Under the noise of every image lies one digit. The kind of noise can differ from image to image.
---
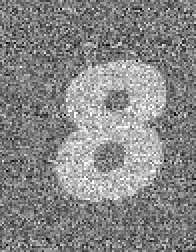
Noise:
rows of uneven size
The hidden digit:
8
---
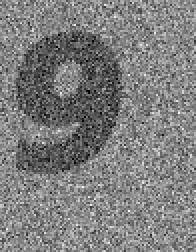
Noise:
independent entries
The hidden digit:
9
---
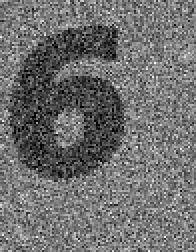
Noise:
low rank plus noise
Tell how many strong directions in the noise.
five to eight
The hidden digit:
6
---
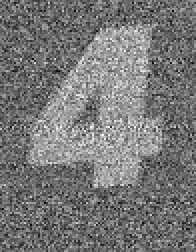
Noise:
rows of uneven size
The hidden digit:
4
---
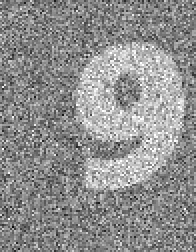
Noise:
low rank plus noise
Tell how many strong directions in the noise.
one
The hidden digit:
9
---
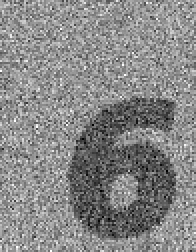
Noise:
low rank plus noise
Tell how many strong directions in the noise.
three or four
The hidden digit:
6
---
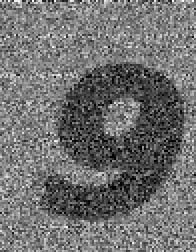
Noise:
rows of uneven size
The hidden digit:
9
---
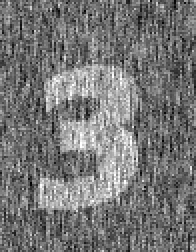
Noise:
streaked along the columns
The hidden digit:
3
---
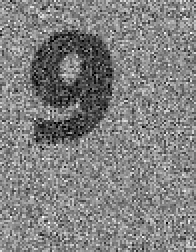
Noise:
low rank plus noise
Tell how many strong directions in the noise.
five to eight
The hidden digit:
9
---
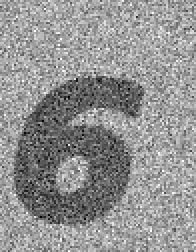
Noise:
independent entries
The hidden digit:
6
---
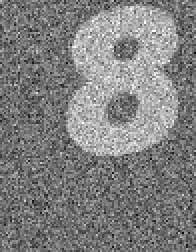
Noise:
low rank plus noise
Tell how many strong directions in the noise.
two
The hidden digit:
8
